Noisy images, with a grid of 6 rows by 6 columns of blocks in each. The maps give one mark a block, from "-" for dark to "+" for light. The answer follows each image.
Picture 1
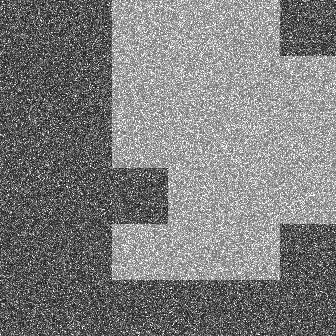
- - + + + -
- - + + + +
- - + + + +
- - - + + +
- - + + + -
- - - - - -
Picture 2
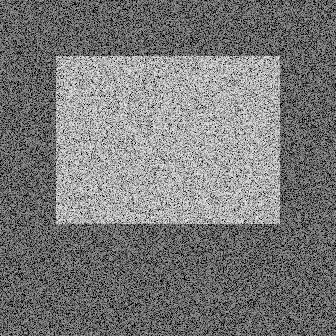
- - - - - -
- + + + + -
- + + + + -
- + + + + -
- - - - - -
- - - - - -
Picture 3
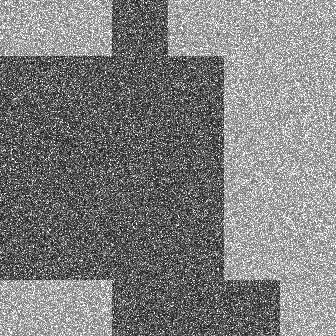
+ + - + + +
- - - - + +
- - - - + +
- - - - + +
- - - - + +
+ + - - - +
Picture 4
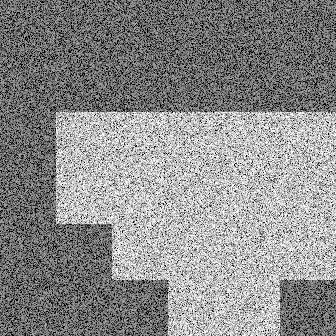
- - - - - -
- - - - - -
- + + + + +
- + + + + +
- - + + + +
- - - + + -
